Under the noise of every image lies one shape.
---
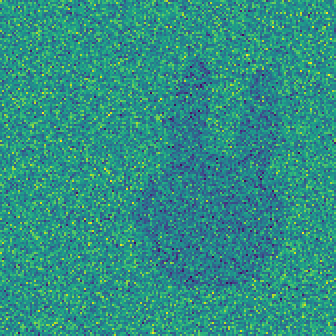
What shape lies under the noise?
rabbit's head
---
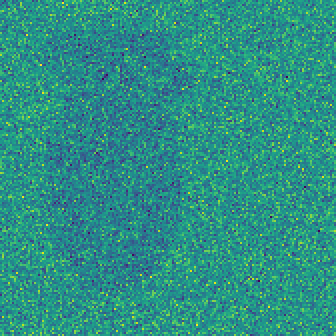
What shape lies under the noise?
footprint
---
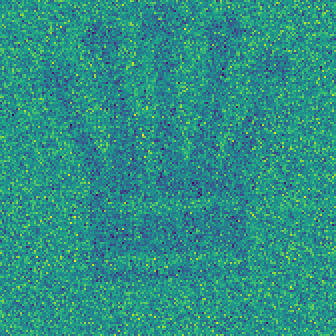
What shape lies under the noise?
chess queen
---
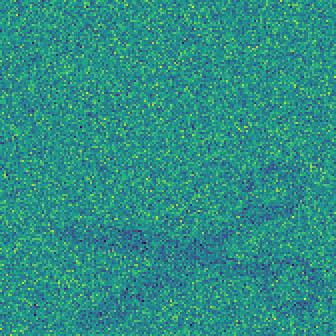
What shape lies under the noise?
pair of scissors
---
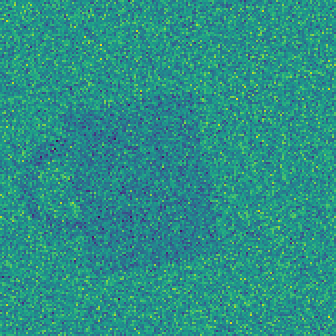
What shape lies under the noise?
cup
